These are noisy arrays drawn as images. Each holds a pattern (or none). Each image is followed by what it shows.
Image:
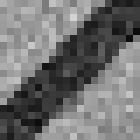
a diagonal band
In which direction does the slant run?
bottom left to top right
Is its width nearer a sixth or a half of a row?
a half
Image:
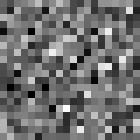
only noise
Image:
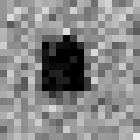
one block
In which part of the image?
centre
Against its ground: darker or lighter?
darker
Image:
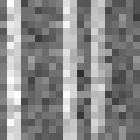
bands of columns
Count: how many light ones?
3
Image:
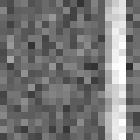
one band of columns
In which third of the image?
right
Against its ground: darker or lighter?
lighter
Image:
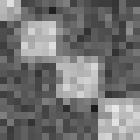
blocks along the diagonal
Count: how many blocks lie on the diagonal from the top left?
4
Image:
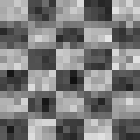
a checkerboard
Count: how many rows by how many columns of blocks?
6 by 5
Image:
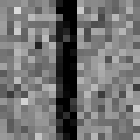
one band of columns
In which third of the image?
middle
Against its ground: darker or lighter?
darker
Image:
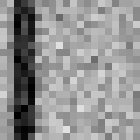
one band of columns
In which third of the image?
left
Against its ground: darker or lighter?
darker
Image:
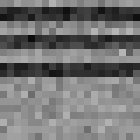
bands of rows
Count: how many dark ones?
3
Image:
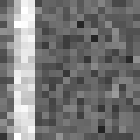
one band of columns
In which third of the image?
left
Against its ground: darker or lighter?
lighter
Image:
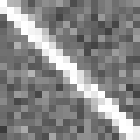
a diagonal band
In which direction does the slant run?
top left to bottom right
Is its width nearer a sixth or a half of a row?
a sixth
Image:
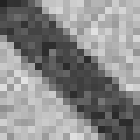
a diagonal band
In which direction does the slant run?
top left to bottom right
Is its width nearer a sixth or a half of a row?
a half
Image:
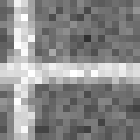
bands of rows crossing bands of columns
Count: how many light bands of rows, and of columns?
1 and 1
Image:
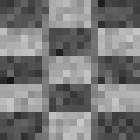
a checkerboard
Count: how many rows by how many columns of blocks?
5 by 3
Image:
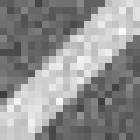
a diagonal band
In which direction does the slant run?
bottom left to top right
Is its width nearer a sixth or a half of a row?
a half
